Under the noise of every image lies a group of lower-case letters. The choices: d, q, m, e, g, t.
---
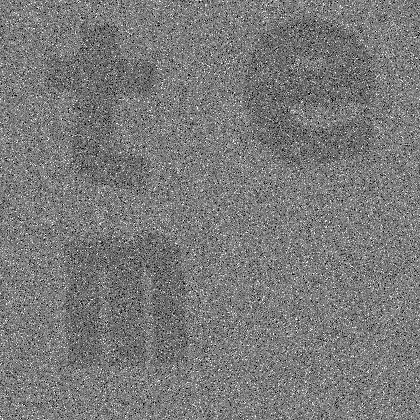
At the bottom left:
m
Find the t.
top left
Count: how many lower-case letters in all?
3
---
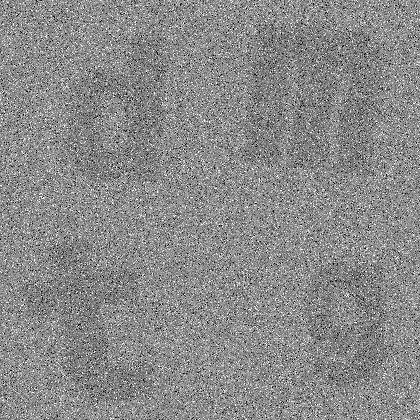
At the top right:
m
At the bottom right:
g
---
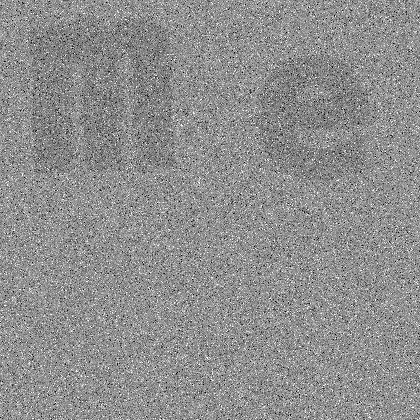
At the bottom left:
nothing
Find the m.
top left
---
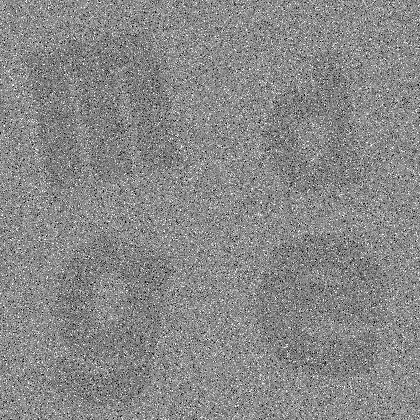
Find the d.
top right
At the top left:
m
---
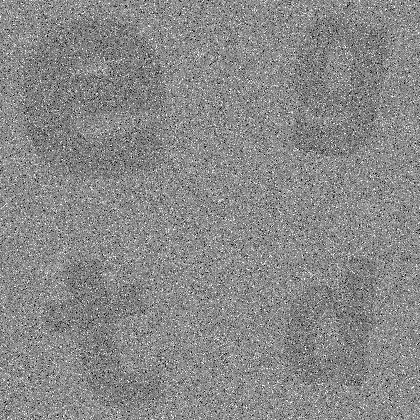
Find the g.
top right
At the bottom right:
d
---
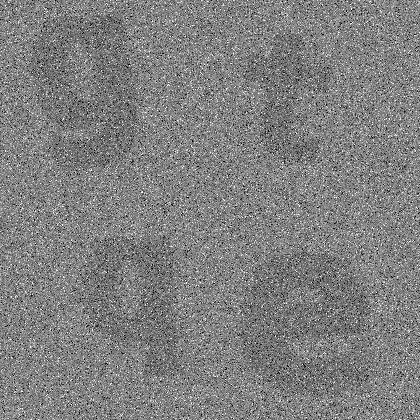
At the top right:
t
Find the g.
top left
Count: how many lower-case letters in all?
4
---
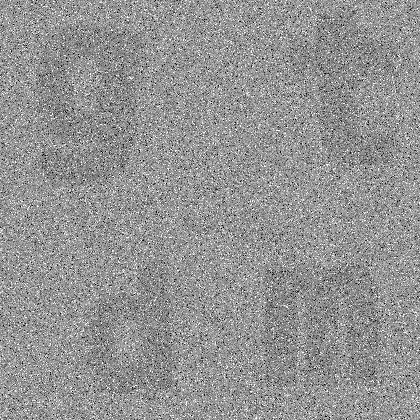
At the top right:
t
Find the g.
top left
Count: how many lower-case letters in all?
4
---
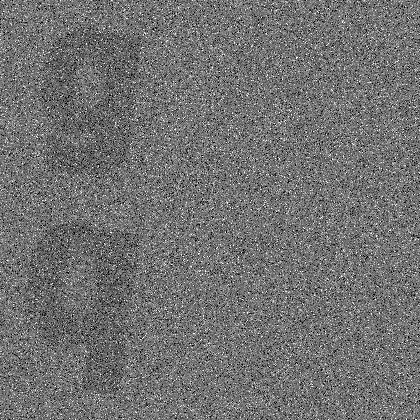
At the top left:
g
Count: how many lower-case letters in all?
2
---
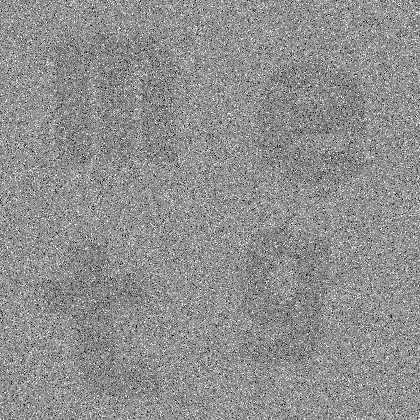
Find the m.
top left
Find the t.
bottom left
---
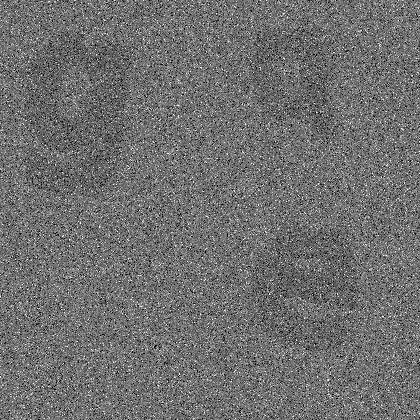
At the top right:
q
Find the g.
top left
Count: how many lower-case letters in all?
3
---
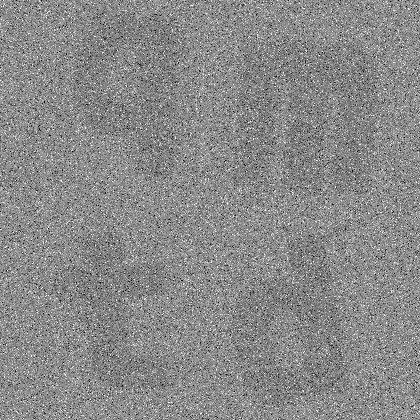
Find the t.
bottom left
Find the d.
bottom right
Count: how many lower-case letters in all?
4
